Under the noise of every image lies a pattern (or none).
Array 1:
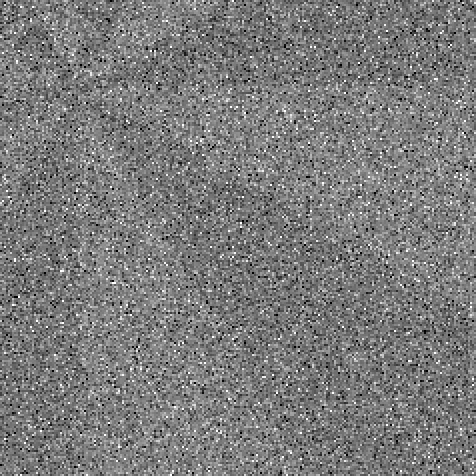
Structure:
spokes from one point
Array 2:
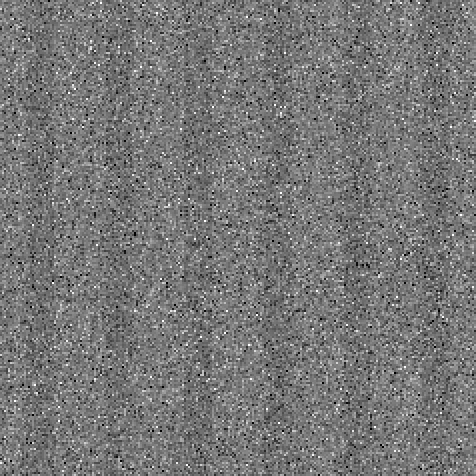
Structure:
vertical stripes
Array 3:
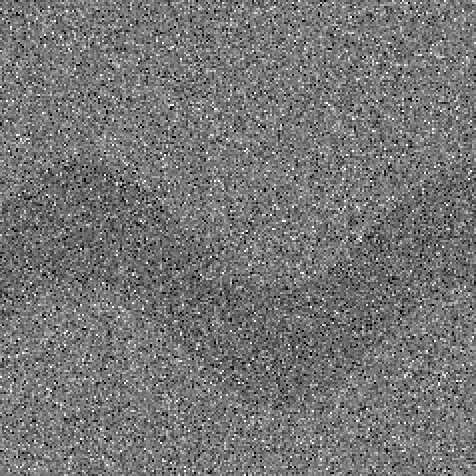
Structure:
a wavy band
